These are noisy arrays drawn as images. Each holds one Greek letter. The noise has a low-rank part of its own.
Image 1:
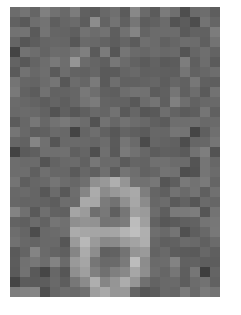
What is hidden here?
light theta, bottom middle
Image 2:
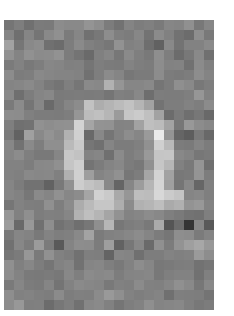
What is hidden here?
light omega
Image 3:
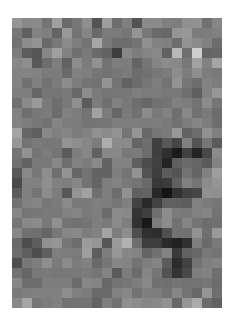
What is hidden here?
dark xi
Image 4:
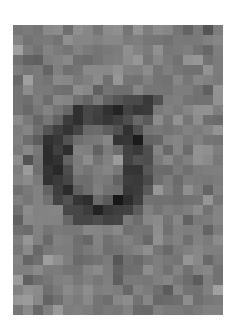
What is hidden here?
dark sigma
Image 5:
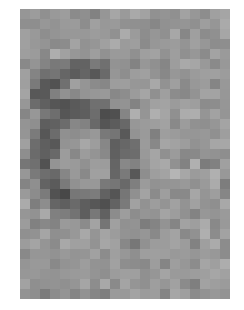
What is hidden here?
dark delta
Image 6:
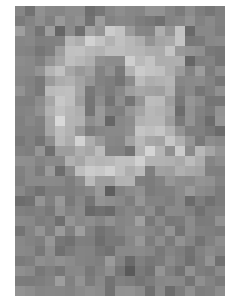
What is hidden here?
light alpha
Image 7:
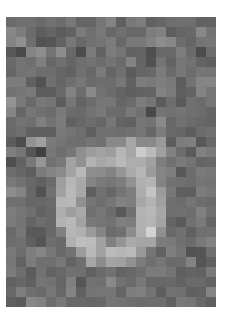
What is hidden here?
light sigma
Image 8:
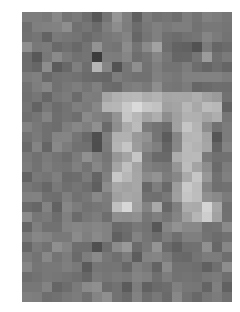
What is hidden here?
light pi
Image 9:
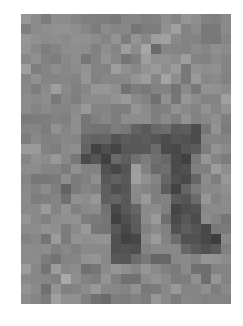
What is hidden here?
dark pi
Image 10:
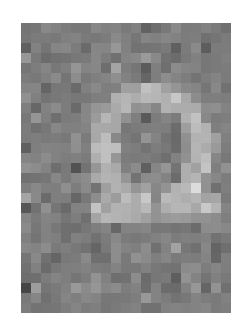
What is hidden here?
light omega
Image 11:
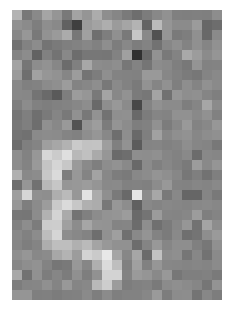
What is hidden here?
light xi
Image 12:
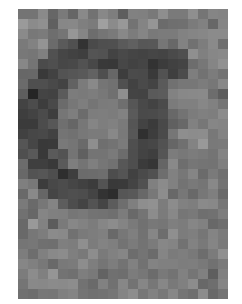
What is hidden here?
dark sigma
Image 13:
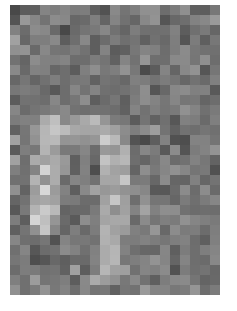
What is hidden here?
light eta
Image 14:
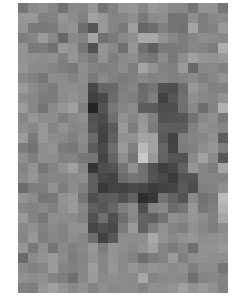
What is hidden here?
dark mu
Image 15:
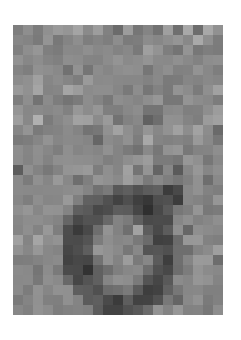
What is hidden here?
dark sigma
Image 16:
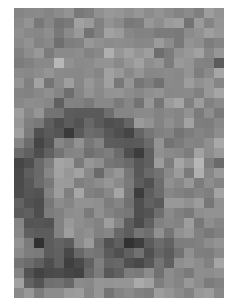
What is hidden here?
dark omega
